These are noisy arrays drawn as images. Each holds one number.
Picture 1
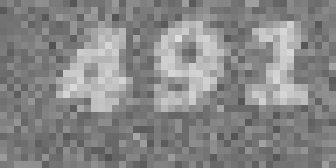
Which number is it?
491
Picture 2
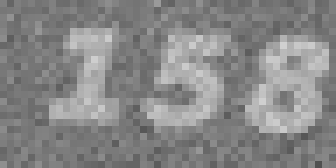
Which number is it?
158
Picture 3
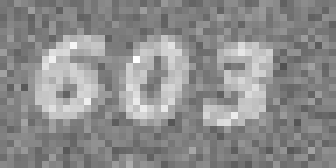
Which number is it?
603
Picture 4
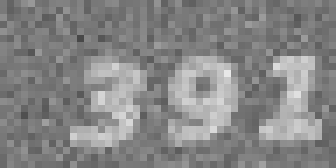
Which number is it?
391
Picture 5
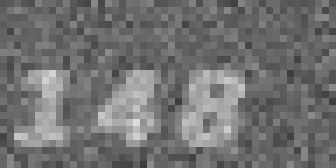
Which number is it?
148
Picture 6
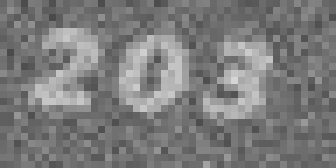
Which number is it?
203
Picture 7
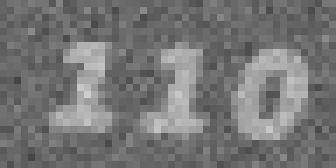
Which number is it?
110
